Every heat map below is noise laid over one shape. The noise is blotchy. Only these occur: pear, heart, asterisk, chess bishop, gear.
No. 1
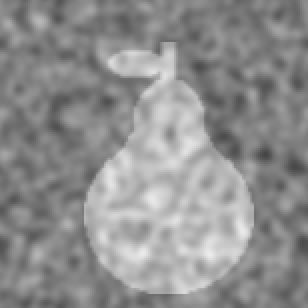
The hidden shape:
pear
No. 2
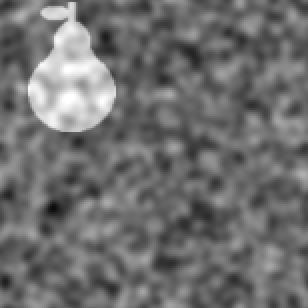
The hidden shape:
pear
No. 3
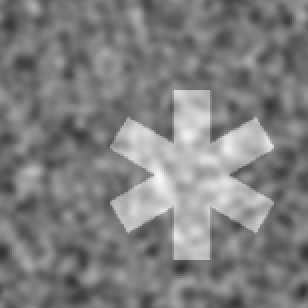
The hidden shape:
asterisk
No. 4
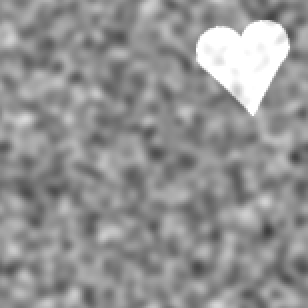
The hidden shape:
heart
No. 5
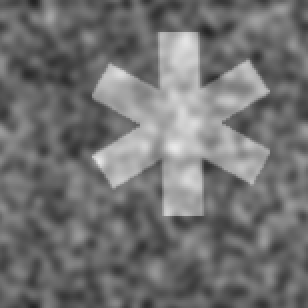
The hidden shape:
asterisk
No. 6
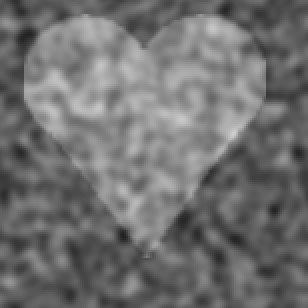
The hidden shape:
heart
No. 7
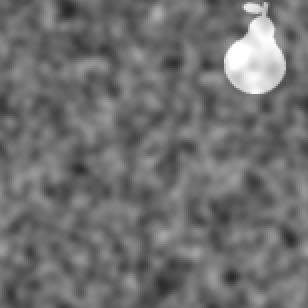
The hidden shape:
pear
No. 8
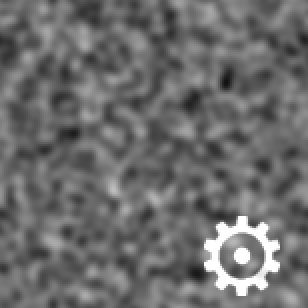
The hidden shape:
gear
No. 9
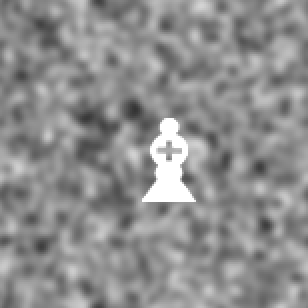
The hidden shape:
chess bishop
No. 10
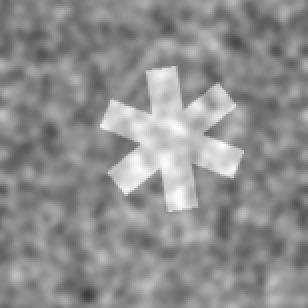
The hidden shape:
asterisk
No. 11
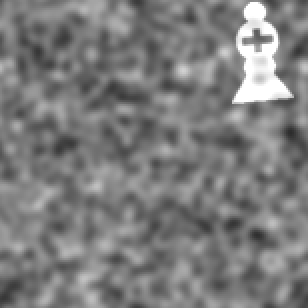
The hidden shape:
chess bishop
